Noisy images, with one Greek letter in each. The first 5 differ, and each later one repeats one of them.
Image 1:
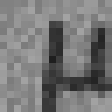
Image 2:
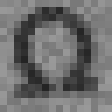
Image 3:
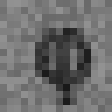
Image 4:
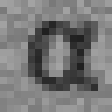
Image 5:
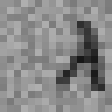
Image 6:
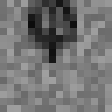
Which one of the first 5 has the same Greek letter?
3
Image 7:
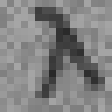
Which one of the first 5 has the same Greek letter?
5
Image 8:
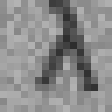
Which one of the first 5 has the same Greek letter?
5
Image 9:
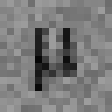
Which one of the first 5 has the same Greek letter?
1
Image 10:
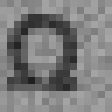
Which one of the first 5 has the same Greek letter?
2
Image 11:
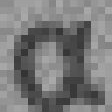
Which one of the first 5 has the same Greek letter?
4
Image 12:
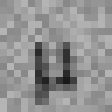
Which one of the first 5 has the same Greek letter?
1
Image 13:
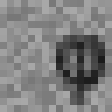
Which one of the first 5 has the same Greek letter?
3
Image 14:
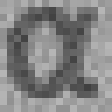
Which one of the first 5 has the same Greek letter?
4
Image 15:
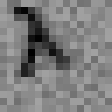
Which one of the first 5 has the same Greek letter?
5
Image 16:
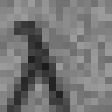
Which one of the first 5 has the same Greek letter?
5
